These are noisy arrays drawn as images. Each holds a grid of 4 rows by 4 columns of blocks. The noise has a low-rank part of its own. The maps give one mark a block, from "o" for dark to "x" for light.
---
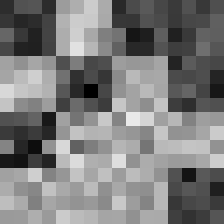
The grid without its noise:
oxoo
xoxo
oxxx
xxxo
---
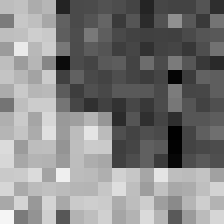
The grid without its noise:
xooo
xooo
xxoo
xxxx
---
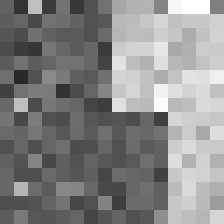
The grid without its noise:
ooxx
ooxx
ooox
ooox
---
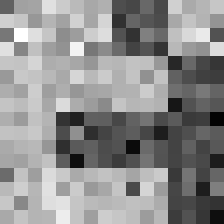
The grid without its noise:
xxox
xxxo
xooo
xxxo
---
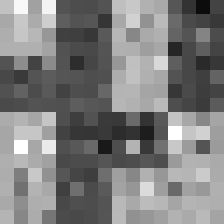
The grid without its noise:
xoxo
ooxo
xoox
xoxx
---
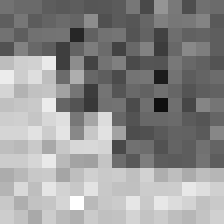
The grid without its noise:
oooo
xooo
xxoo
xxxx
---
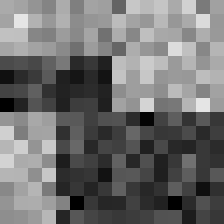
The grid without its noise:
xxxx
ooxx
xooo
xooo
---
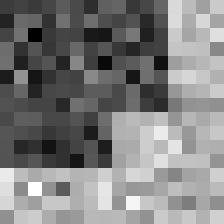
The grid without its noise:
ooox
ooox
ooxx
xxxx
